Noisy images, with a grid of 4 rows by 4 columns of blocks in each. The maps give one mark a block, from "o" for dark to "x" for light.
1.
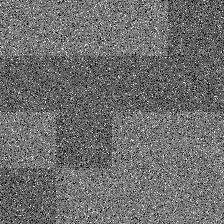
x x x o
o o o o
x o x x
o x x x
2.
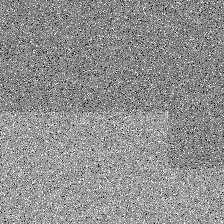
o o o o
o o o o
x x x o
x x x x
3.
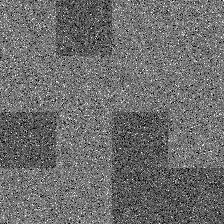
x o x x
x x x x
o x o x
x x o o
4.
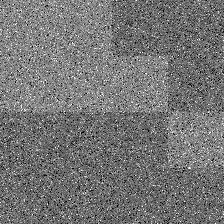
x x o o
x x x o
o o o x
o o o o
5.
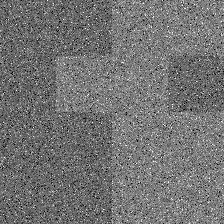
o o x x
o x x o
o o x x
o o x x
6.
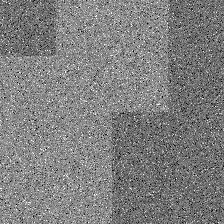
o x x o
x x x o
x x o o
x x o o
